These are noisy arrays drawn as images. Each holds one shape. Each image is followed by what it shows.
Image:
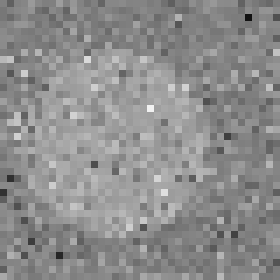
light disc
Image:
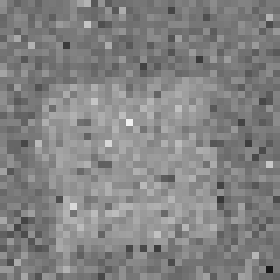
light square
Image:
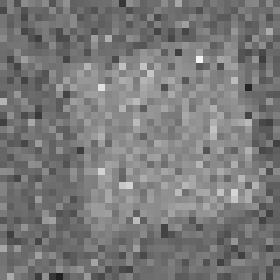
light square
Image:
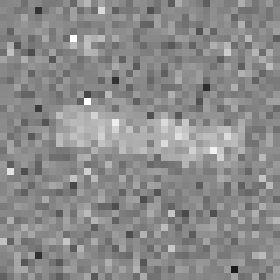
light bar
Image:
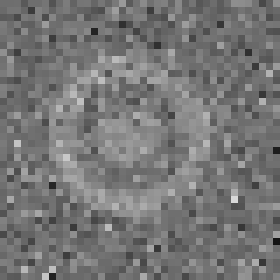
light bullseye
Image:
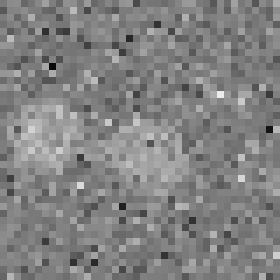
light dumbbell
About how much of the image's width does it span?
two thirds
